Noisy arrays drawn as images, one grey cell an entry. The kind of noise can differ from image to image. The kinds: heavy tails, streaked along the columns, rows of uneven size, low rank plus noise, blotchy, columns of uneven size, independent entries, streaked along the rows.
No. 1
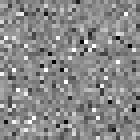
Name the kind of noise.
heavy tails
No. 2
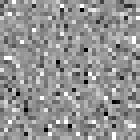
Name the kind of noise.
heavy tails
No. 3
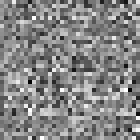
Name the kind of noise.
low rank plus noise
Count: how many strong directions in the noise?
three or four
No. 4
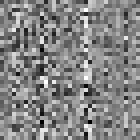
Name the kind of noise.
columns of uneven size
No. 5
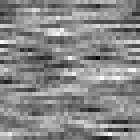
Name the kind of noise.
streaked along the rows
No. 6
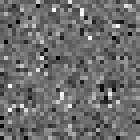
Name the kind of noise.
heavy tails
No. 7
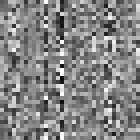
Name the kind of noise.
columns of uneven size
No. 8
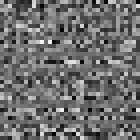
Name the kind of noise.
rows of uneven size
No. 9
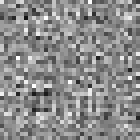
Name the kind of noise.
low rank plus noise
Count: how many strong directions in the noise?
three or four
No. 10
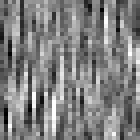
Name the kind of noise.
streaked along the columns
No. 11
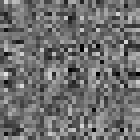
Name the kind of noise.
low rank plus noise
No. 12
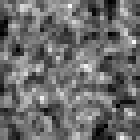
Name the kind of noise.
blotchy
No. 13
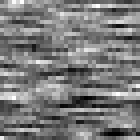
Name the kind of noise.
streaked along the rows
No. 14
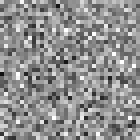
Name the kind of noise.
independent entries
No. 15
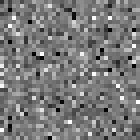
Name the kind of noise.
heavy tails
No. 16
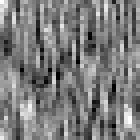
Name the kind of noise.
streaked along the columns
